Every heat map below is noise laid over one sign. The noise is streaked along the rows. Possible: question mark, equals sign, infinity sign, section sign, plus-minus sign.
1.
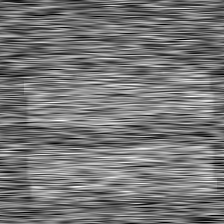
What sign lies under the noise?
equals sign
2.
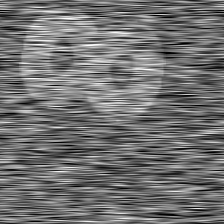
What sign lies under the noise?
infinity sign
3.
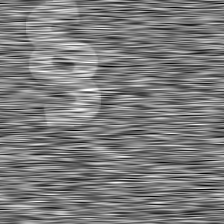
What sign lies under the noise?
section sign
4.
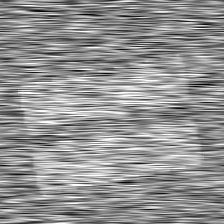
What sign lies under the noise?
equals sign
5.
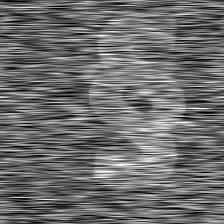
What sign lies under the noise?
section sign
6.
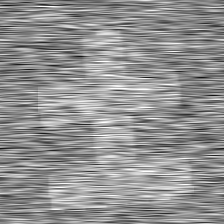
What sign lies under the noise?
plus-minus sign
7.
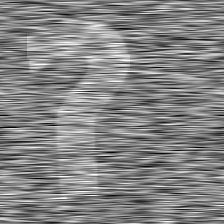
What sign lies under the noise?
question mark
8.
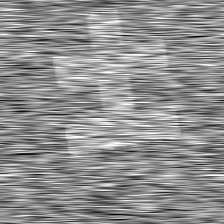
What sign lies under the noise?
plus-minus sign
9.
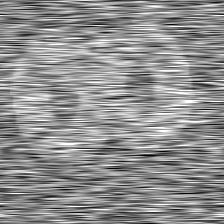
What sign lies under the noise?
infinity sign
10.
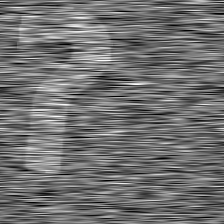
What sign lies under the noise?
question mark
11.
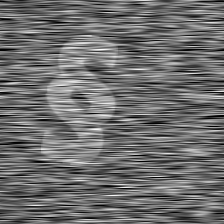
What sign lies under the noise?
section sign
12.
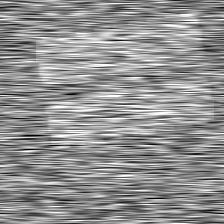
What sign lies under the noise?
equals sign
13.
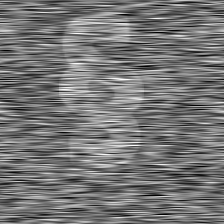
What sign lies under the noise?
section sign
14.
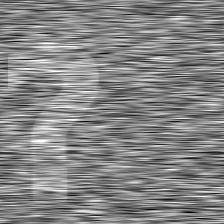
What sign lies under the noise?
question mark
